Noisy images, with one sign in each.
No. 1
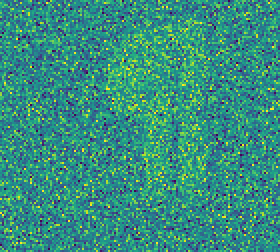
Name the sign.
pilcrow
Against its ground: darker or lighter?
lighter
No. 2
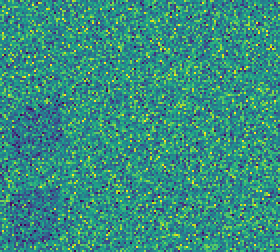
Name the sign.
colon
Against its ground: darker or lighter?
darker
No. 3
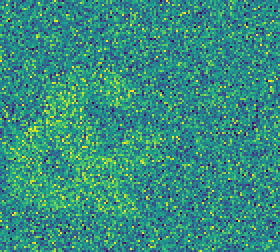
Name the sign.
ampersand
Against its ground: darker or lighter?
lighter
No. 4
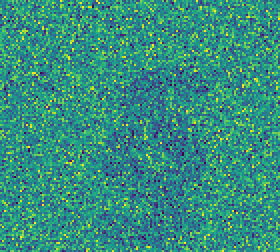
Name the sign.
section sign
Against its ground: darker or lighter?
darker
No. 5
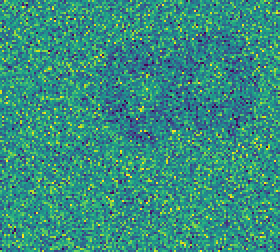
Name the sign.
infinity sign
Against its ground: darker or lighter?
darker
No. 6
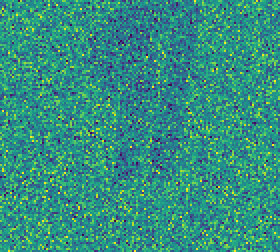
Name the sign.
pilcrow
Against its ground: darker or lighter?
darker
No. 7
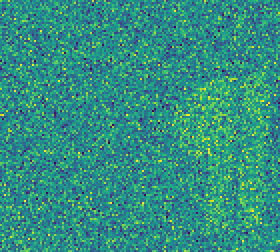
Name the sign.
pilcrow
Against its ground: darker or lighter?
lighter
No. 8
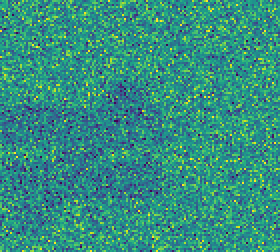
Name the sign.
not-equal sign
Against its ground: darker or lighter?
darker
